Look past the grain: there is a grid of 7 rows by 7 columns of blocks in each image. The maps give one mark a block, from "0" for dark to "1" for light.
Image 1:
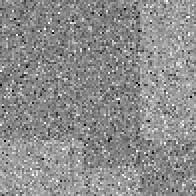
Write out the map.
0 0 0 0 0 1 1
0 0 0 0 0 1 1
0 0 0 0 0 1 1
0 0 0 0 0 1 1
0 0 0 0 0 1 1
1 1 1 0 0 0 0
1 1 1 1 1 0 0
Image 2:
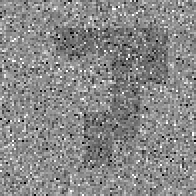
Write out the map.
1 1 1 1 1 1 1
1 1 0 0 0 0 1
1 1 1 1 0 0 1
1 1 1 1 0 1 1
1 1 1 0 0 1 1
1 1 1 0 1 1 1
1 1 1 1 1 1 1
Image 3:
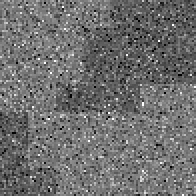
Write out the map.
1 1 1 1 0 0 0
1 1 1 0 0 0 0
1 1 1 0 0 0 0
1 1 0 0 0 1 1
0 1 1 1 1 1 1
0 1 1 1 1 1 1
0 0 1 1 1 1 1
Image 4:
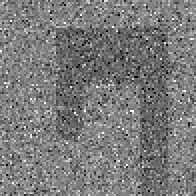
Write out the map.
1 1 1 1 1 1 1
1 1 0 0 0 0 1
1 1 0 0 0 0 1
1 1 0 1 1 0 1
1 1 0 1 1 0 1
1 1 1 1 1 0 1
1 1 1 1 1 0 1
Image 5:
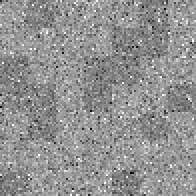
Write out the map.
1 0 1 1 1 0 1
1 1 1 1 0 0 1
0 1 1 0 0 1 1
0 0 1 0 1 1 0
1 0 1 1 1 0 1
1 1 1 1 1 1 1
0 1 1 1 0 1 1
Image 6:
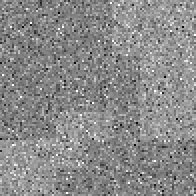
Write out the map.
0 0 0 0 1 1 1
0 0 0 0 1 1 1
0 0 0 0 0 1 1
0 0 0 0 0 1 1
0 0 1 1 0 1 1
1 1 1 0 0 0 0
1 1 0 0 0 0 0
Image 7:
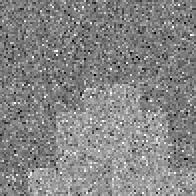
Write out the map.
0 0 0 0 0 0 0
0 0 0 0 0 0 0
0 0 0 0 0 0 0
0 0 0 1 1 0 0
0 0 1 1 1 1 0
0 0 1 1 1 1 0
0 1 1 1 1 1 1
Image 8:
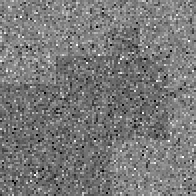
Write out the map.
1 1 1 1 1 1 1
1 1 1 1 0 1 1
1 1 0 0 0 0 1
0 0 0 0 0 0 1
0 0 0 0 0 0 1
0 0 0 0 1 1 1
0 0 0 0 1 1 1
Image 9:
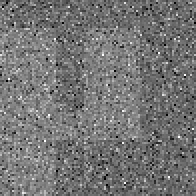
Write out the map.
0 0 0 0 0 0 0
1 1 0 1 1 0 0
1 1 0 1 1 0 0
1 1 0 1 1 0 0
1 1 1 1 1 0 0
1 1 0 0 0 0 0
1 1 0 0 0 0 0
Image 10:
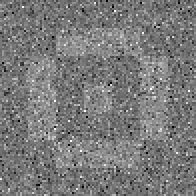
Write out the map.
0 0 0 0 0 0 0
0 0 1 1 1 0 0
0 1 0 0 0 1 0
0 1 0 1 0 1 0
0 1 0 0 0 1 0
0 0 1 1 1 0 0
0 0 0 0 0 0 0
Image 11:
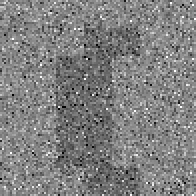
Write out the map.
1 1 1 1 1 1 1
1 1 1 0 0 1 1
1 1 0 0 1 1 1
1 1 0 0 1 1 1
1 1 0 0 1 1 1
1 1 0 0 1 1 1
1 1 1 0 0 1 1
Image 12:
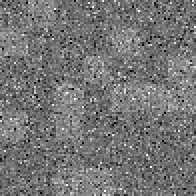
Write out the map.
0 1 0 0 0 0 0
1 0 0 0 1 0 0
0 0 0 1 0 0 1
0 0 1 0 1 1 1
1 0 1 0 0 0 0
0 0 0 0 0 0 0
0 0 1 1 0 0 0
